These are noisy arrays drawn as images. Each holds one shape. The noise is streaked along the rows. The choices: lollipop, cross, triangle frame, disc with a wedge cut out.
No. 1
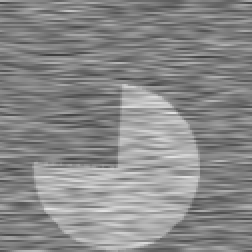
disc with a wedge cut out
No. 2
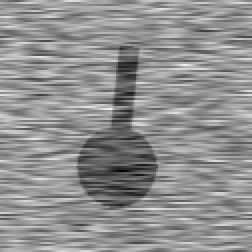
lollipop
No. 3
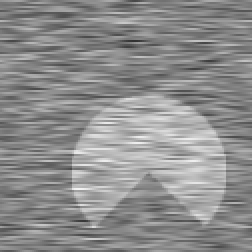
disc with a wedge cut out
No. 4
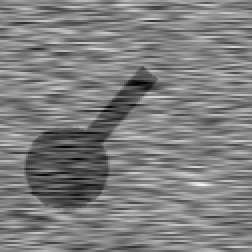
lollipop
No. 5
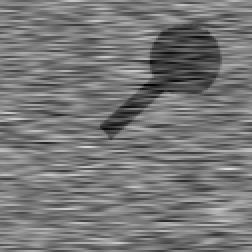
lollipop
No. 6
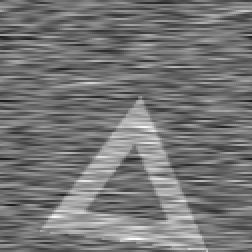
triangle frame
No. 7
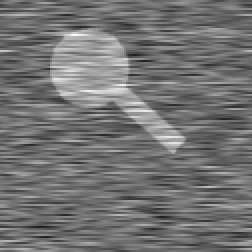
lollipop
